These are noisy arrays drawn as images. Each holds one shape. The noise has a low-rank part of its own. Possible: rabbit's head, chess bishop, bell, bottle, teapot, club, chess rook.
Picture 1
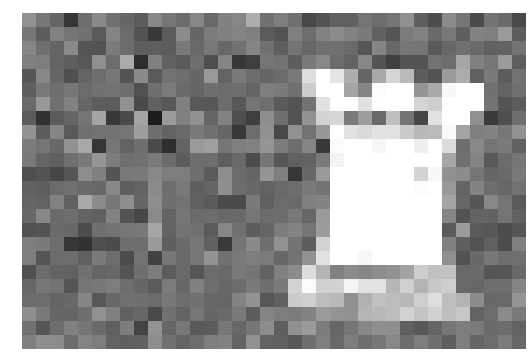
chess rook
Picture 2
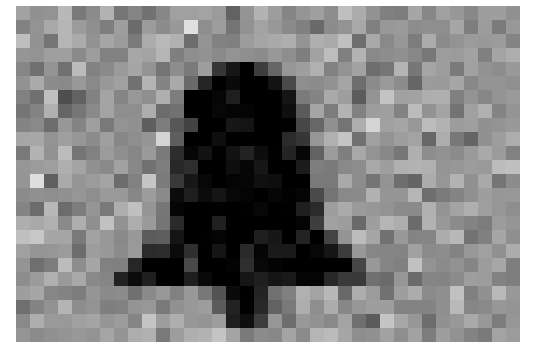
bell
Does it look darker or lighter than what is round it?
darker
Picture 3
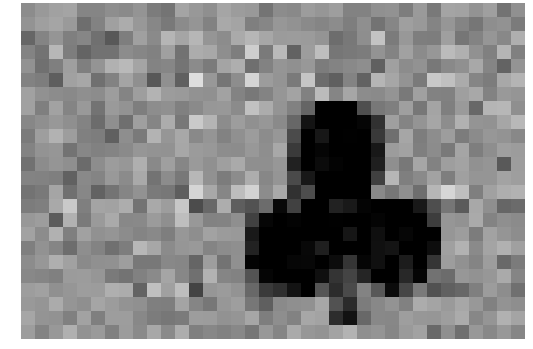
club
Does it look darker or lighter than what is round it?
darker
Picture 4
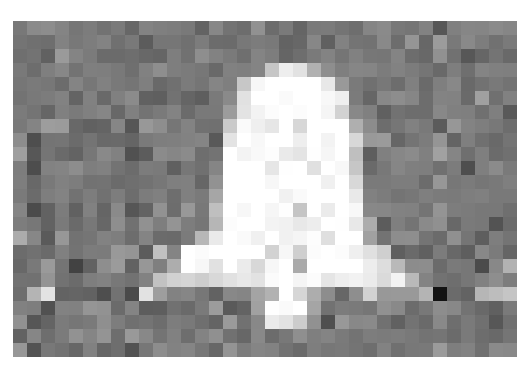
bell
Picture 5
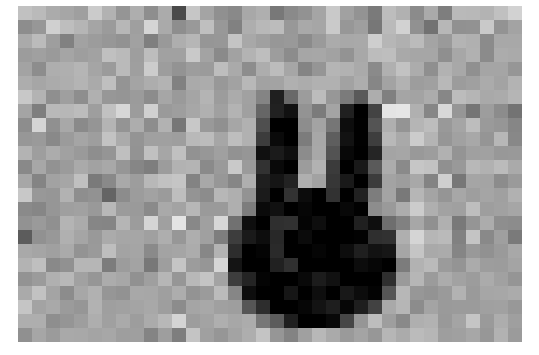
rabbit's head
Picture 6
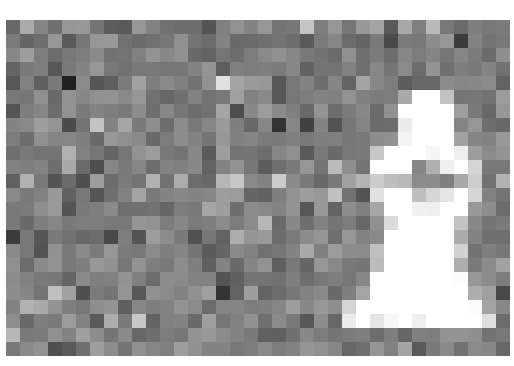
chess bishop
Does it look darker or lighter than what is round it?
lighter
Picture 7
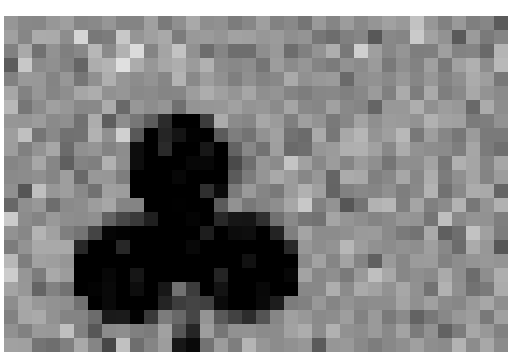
club
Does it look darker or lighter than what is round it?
darker
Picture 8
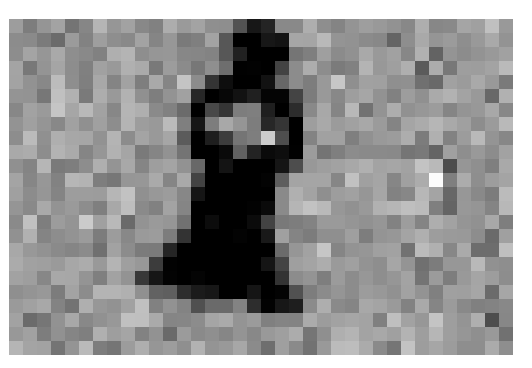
chess bishop
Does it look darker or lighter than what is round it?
darker
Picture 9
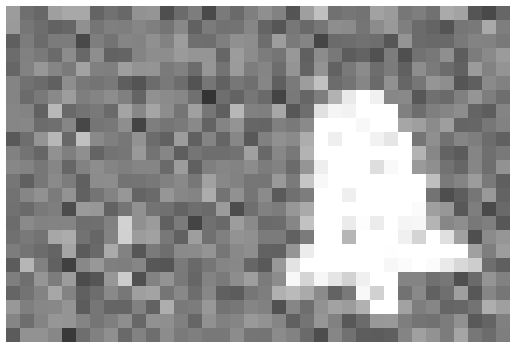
bell
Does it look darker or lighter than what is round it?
lighter
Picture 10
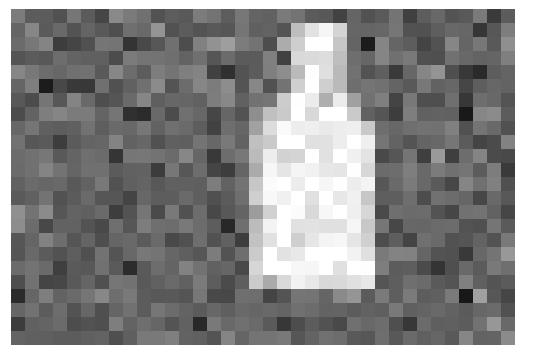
bottle
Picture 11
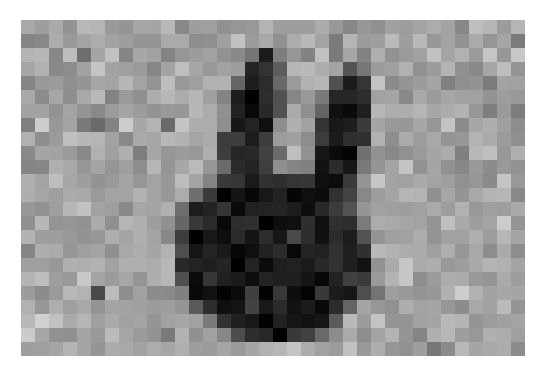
rabbit's head
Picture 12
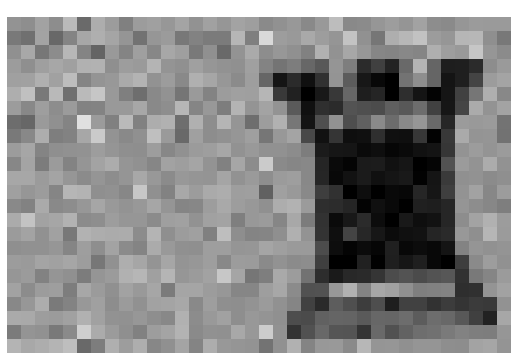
chess rook
